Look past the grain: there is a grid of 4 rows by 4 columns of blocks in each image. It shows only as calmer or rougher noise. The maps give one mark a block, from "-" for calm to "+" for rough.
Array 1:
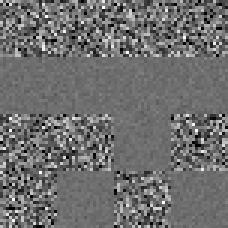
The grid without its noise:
+ + + +
- - - -
+ + - +
+ - + -
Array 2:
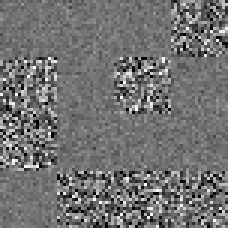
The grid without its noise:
- - - +
+ - + -
+ - - -
- + + +
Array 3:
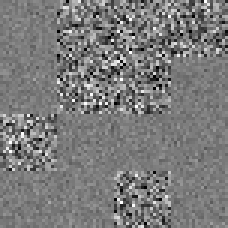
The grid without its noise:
- + + +
- + + -
+ - - -
- - + -
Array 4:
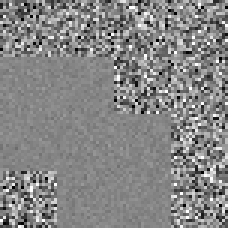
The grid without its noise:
+ + + +
- - + +
- - - +
+ - - +
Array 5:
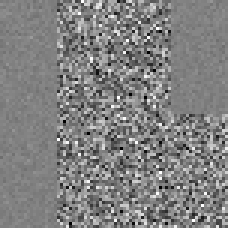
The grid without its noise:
- + + -
- + + -
- + + +
- + + +
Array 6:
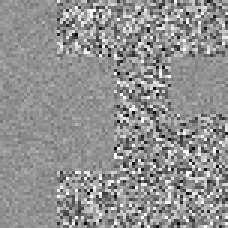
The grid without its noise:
- + + +
- - + -
- - + +
- + + +
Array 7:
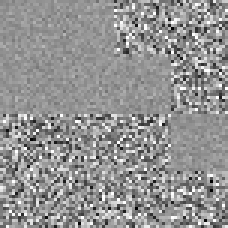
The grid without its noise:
- - + +
- - - +
+ + + -
+ + + +
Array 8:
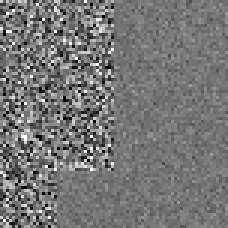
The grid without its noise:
+ + - -
+ + - -
+ + - -
+ - - -
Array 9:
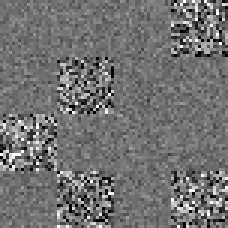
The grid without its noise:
- - - +
- + - -
+ - - -
- + - +
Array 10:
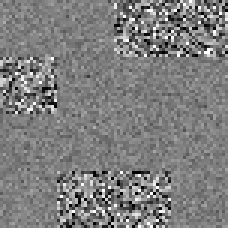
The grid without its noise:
- - + +
+ - - -
- - - -
- + + -
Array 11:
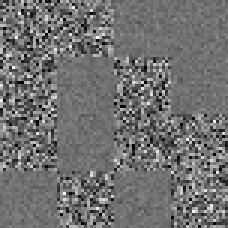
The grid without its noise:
+ + - -
+ - + -
+ - + +
- + - +
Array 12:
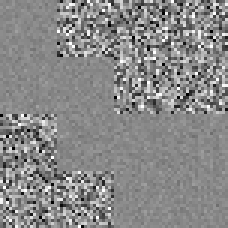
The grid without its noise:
- + + +
- - + +
+ - - -
+ + - -
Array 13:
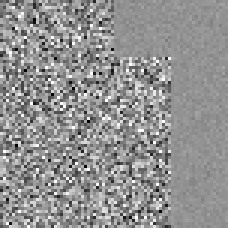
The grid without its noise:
+ + - -
+ + + -
+ + + -
+ + + -
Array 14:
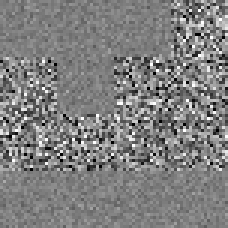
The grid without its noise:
- - - +
+ - + +
+ + + +
- - - -
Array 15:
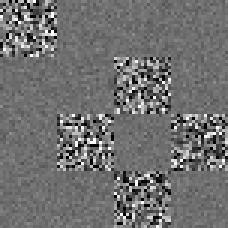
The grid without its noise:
+ - - -
- - + -
- + - +
- - + -
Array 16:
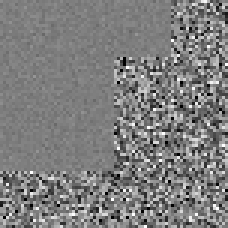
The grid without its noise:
- - - +
- - + +
- - + +
+ + + +
